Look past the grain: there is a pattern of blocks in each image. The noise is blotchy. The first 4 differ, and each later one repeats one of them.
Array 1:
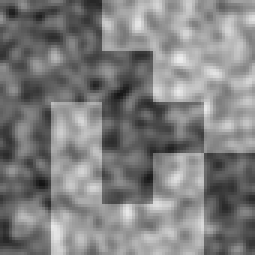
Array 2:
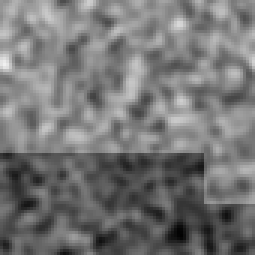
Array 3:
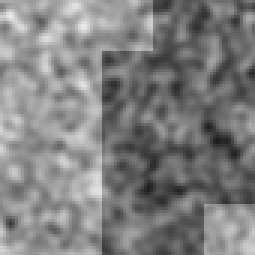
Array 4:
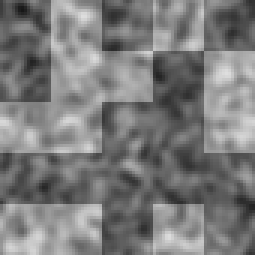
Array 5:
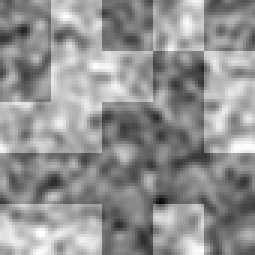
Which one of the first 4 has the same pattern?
4
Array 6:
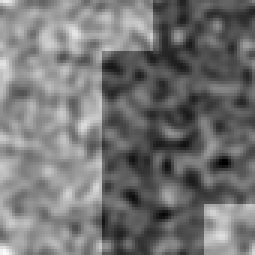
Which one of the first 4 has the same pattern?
3
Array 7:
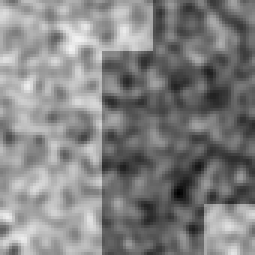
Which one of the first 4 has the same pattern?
3
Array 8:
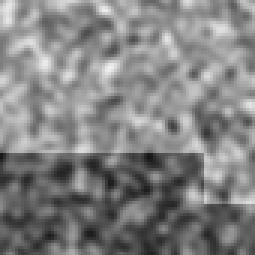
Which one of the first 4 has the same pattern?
2
